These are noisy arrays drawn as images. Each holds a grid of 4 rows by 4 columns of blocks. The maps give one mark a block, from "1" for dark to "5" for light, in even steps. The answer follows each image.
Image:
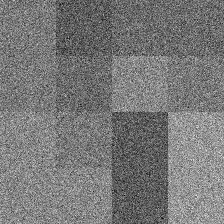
3122
3243
4315
4415
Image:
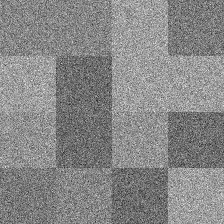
3352
5155
4141
2315
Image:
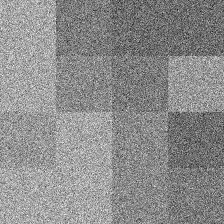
5211
5324
4531
5532
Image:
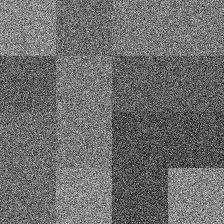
5344
2422
3411
3515
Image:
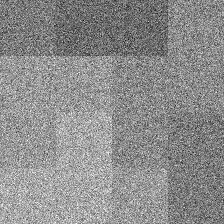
2113
4433
4532
5542
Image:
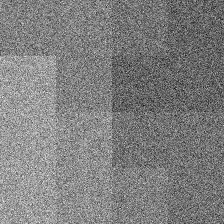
3321
5311
5422
5432
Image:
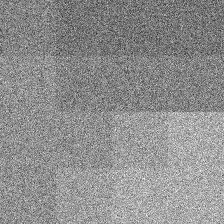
2111
3222
3345
3455
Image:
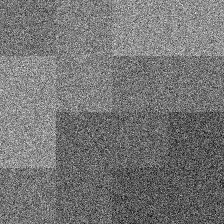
3455
5433
5221
3211
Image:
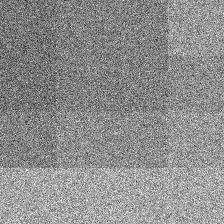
1224
1223
2334
5555
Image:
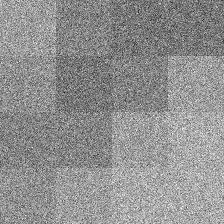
4211
3124
2245
3455
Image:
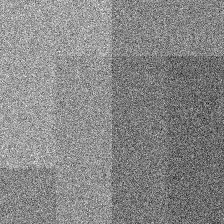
5533
5421
5421
3421
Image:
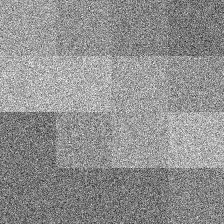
4321
5543
1345
1112
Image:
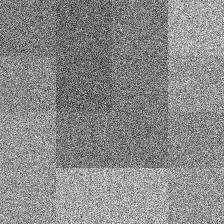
2125
3124
4223
4554
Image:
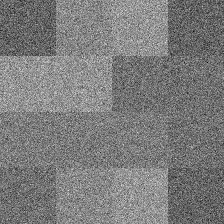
1451
5522
3332
2451
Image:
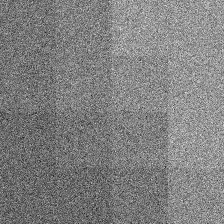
2355
2345
1235
1124
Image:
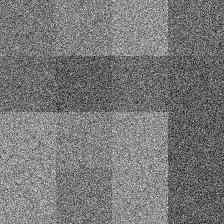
3452
2121
5451
5351
